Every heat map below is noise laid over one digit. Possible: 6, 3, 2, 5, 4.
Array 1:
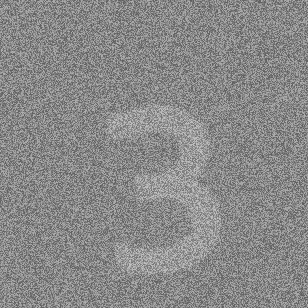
3
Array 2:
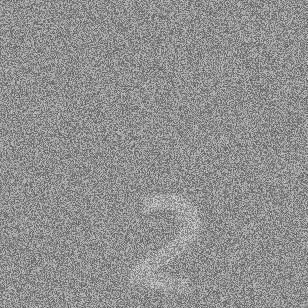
2
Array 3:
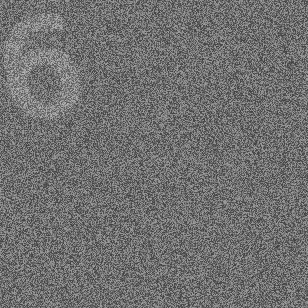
6
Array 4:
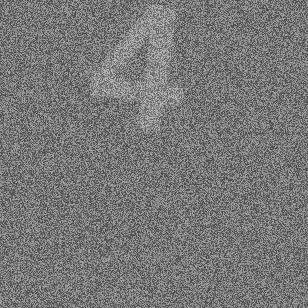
4
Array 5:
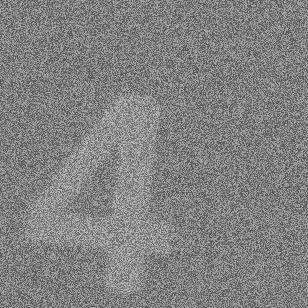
4
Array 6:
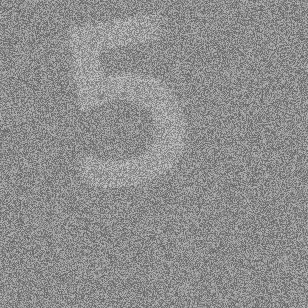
5
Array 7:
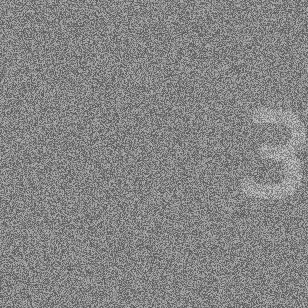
3
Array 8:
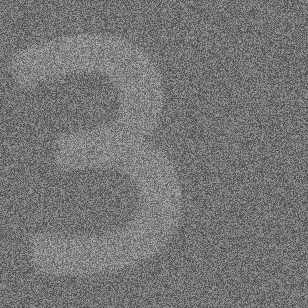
3
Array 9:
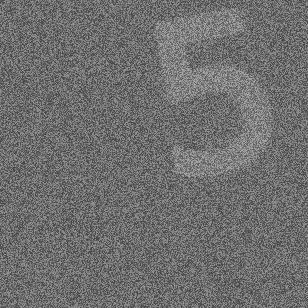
5
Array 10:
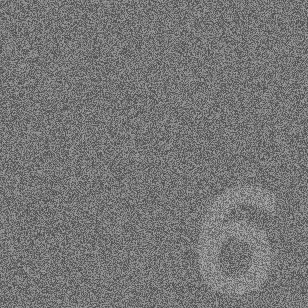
6
